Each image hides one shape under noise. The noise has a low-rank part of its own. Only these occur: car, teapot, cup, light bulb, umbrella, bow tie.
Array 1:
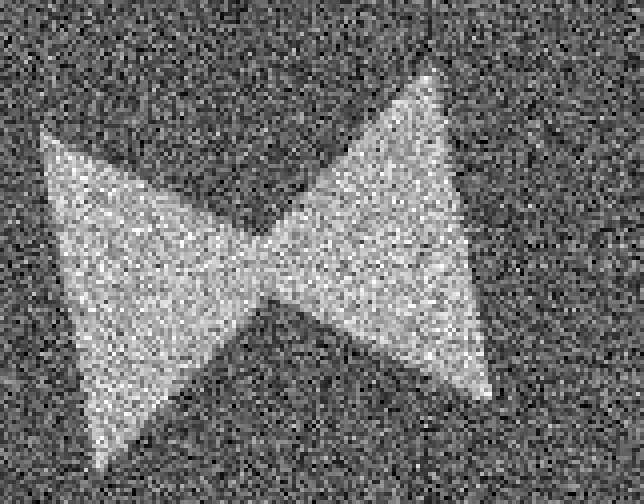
bow tie
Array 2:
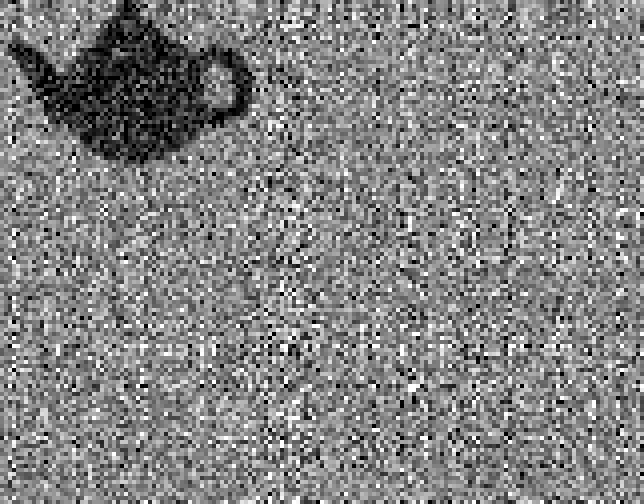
teapot
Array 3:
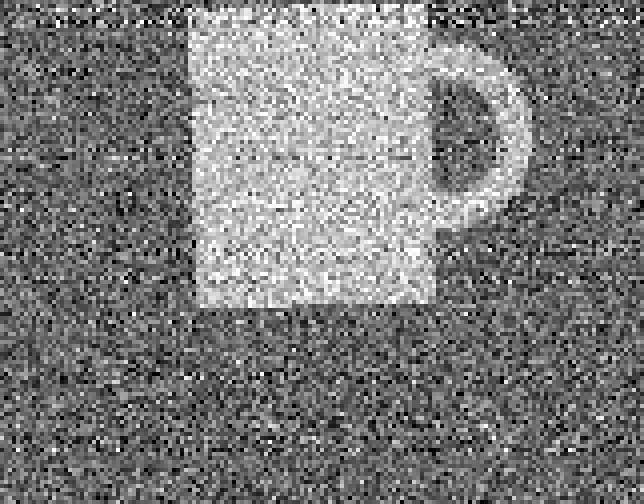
cup
